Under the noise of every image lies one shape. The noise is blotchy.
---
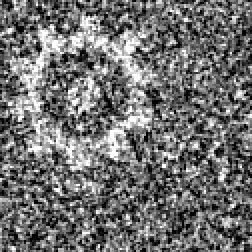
light gear
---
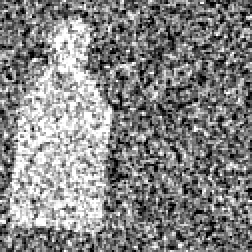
light bottle
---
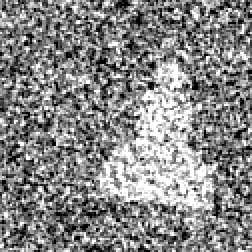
light chess pawn
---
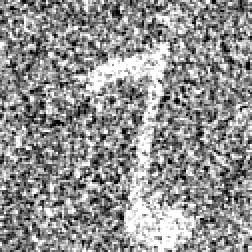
light musical note
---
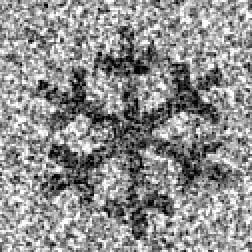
dark snowflake
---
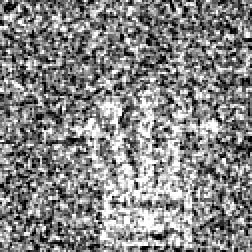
light chess queen
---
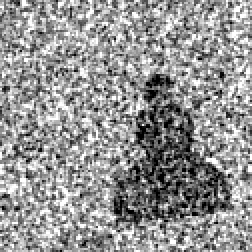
dark chess pawn
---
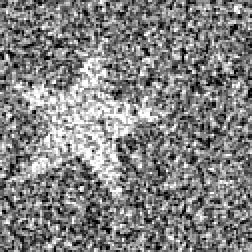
light star
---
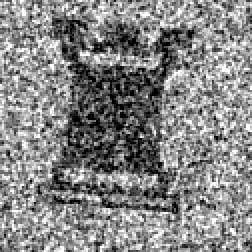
dark chess rook
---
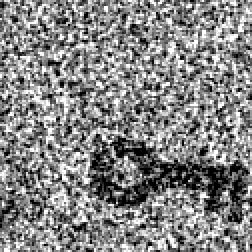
dark key
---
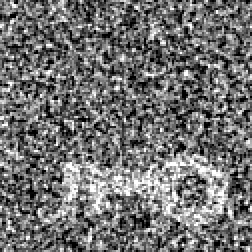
light key
